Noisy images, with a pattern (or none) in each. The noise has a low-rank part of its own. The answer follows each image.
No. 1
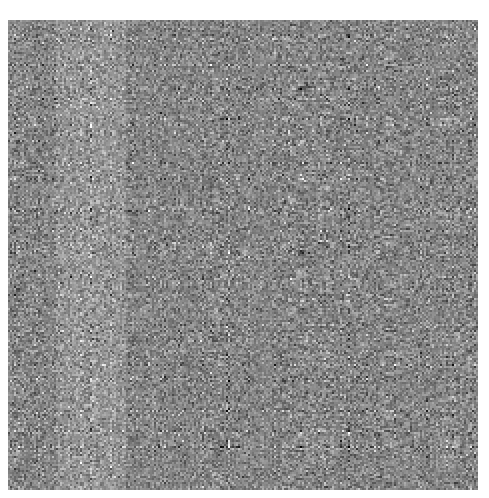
one band of columns
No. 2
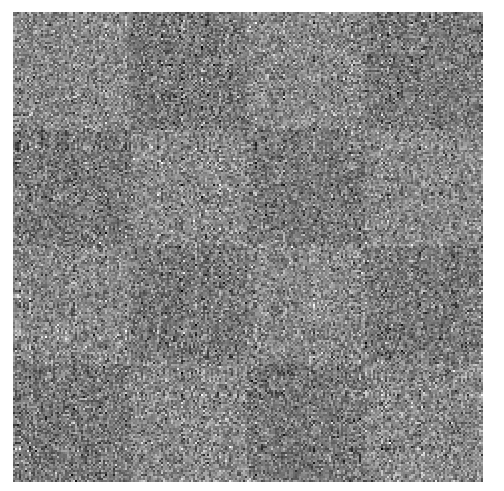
a checkerboard
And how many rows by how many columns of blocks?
4 by 4
